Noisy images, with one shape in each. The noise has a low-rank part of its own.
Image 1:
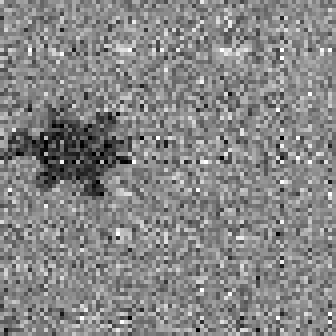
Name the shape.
turtle
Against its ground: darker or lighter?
darker
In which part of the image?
middle left
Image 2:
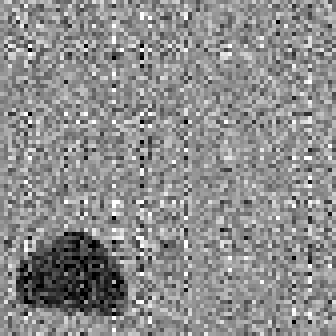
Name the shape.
cloud
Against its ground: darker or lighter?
darker
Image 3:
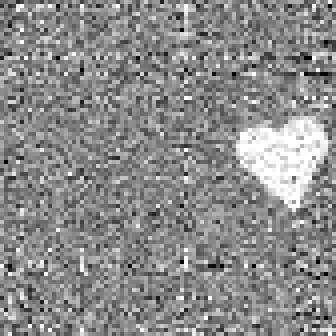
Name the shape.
heart
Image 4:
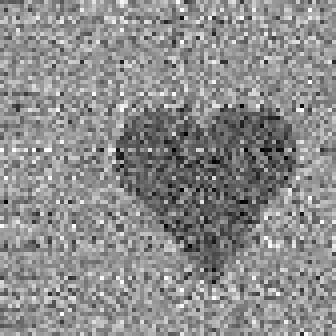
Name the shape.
heart
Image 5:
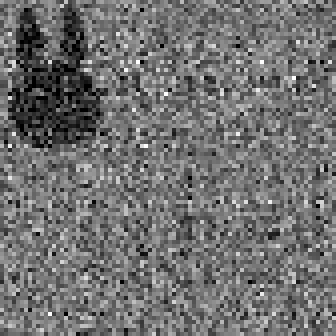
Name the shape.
rabbit's head
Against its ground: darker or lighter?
darker
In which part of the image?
top left
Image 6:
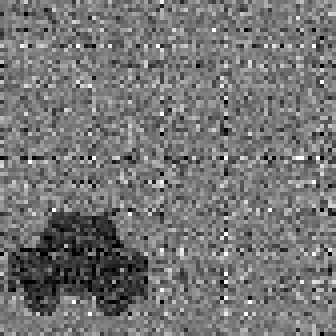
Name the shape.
car
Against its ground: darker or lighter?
darker
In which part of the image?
bottom left
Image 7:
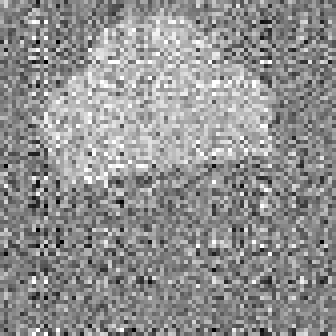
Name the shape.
cloud
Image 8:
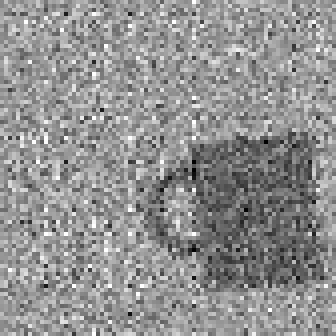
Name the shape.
cup
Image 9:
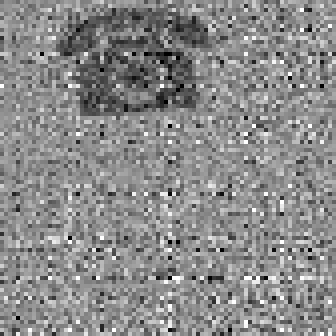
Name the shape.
telephone
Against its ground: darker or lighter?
darker
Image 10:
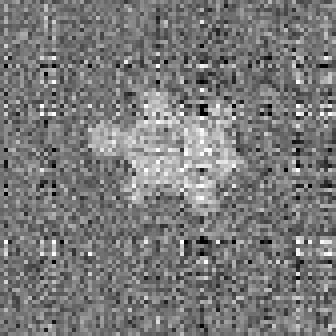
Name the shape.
turtle
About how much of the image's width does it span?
half
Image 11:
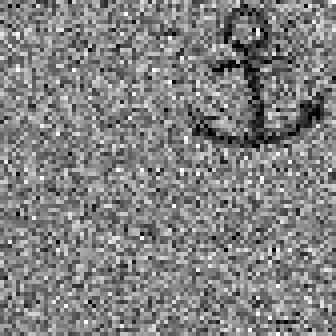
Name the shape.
anchor
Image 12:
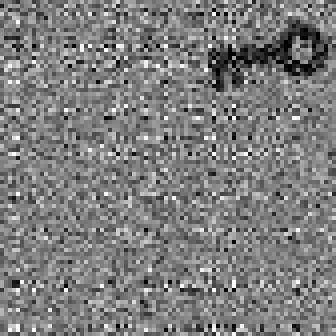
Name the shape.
key
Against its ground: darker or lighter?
darker
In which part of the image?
top right
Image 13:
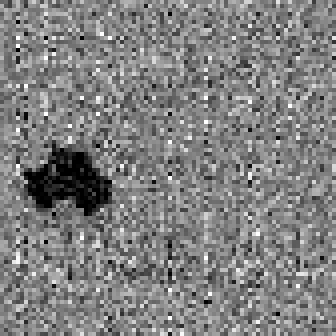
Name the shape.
car
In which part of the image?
middle left
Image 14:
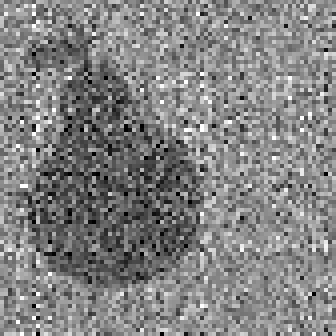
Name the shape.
pear
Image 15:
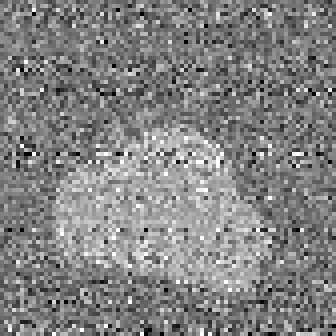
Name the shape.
cloud
